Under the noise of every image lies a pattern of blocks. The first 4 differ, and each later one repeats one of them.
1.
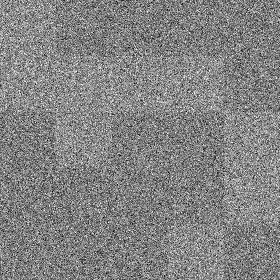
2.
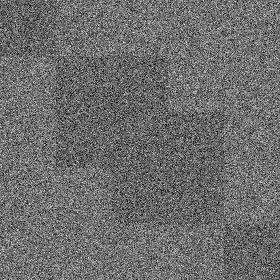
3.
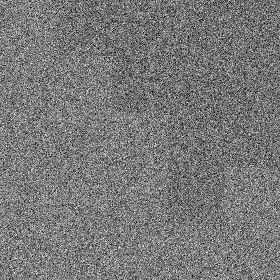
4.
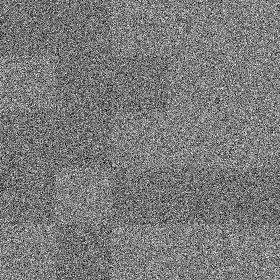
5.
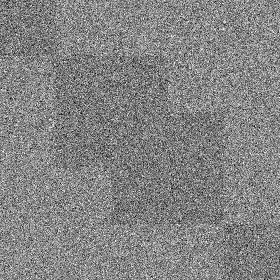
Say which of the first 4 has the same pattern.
2
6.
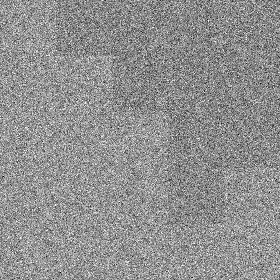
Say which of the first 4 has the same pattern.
3
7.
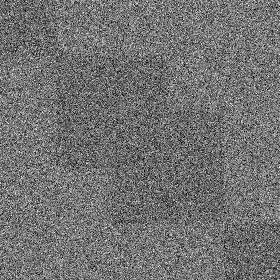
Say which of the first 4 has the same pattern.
2
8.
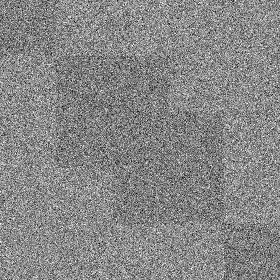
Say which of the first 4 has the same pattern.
2
